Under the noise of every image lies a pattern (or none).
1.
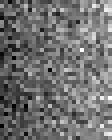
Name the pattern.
a smooth slope
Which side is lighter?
right
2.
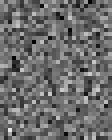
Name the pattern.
only noise
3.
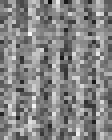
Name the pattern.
vertical stripes
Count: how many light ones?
5
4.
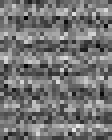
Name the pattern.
horizontal stripes
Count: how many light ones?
6
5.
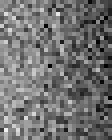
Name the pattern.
a smooth slope
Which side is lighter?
left
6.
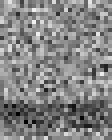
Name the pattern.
one horizontal stripe
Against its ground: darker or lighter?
darker
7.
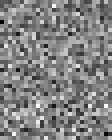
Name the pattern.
only noise
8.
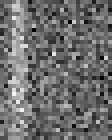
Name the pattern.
one vertical stripe
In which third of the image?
left
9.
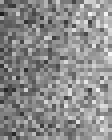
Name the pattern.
a smooth slope
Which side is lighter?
right
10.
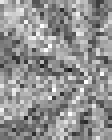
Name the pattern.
spokes from one point
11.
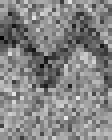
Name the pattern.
a wavy band
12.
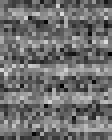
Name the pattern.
horizontal stripes
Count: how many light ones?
5
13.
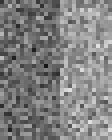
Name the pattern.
a sharp edge
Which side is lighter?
right
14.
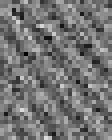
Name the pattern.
diagonal stripes
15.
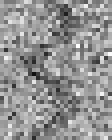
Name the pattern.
a wavy band
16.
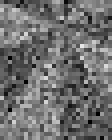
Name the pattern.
spokes from one point
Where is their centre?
top middle
